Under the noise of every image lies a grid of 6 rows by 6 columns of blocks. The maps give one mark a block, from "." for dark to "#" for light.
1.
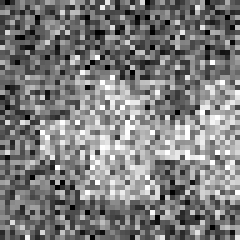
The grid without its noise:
......
......
..##.#
.#####
..##.#
......
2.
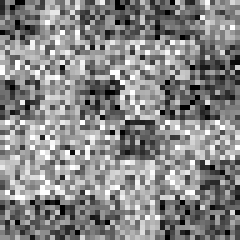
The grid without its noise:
.#...#
#####.
.#.#..
###.##
#####.
...#..
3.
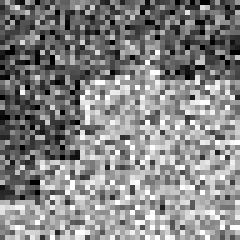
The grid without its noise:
......
...#..
..####
..####
.#####
######
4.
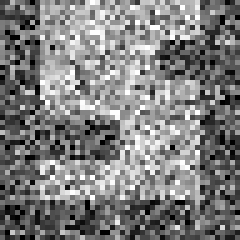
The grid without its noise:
.####.
.###..
.####.
...##.
.####.
......
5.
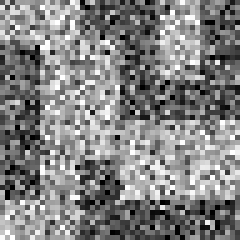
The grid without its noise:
##..#.
.##.#.
.##...
.#####
.#.###
##....
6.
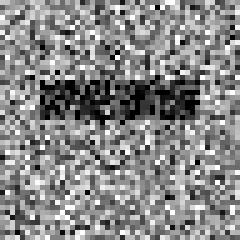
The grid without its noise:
######
######
#....#
######
######
######
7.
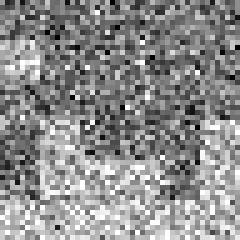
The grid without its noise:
......
#.....
......
.#...#
.###.#
######
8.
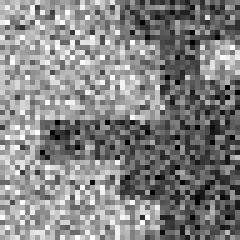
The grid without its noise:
###...
####.#
####..
#.....
###...
####..
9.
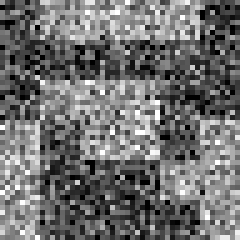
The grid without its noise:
.####.
......
.###..
#.##.#
#...##
#....#
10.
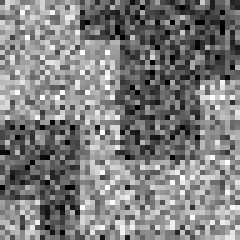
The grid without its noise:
##....
###...
###..#
..#..#
..####
#.####
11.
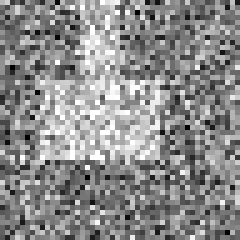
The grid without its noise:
..#...
..#...
.###..
.###..
......
......
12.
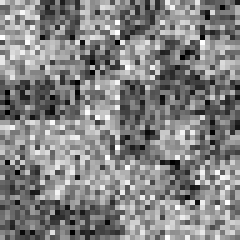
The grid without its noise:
#.#.#.
##.#.#
..#...
###.#.
.###.#
...###
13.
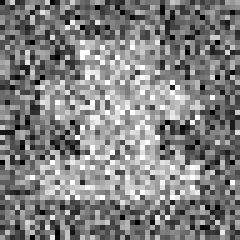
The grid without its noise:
......
..##..
.####.
..##..
.####.
......
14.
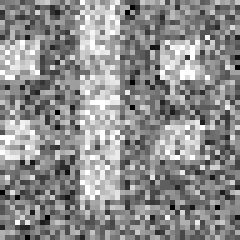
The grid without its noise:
..#...
#.#.#.
..#...
#.#.#.
..#...
......
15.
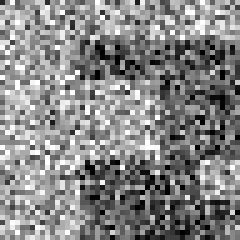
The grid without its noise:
######
##....
####..
####..
##...#
##....
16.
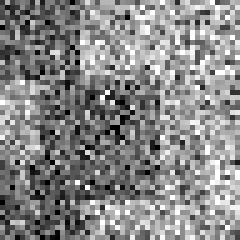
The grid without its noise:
..####
..####
#...##
#...##
....##
..####
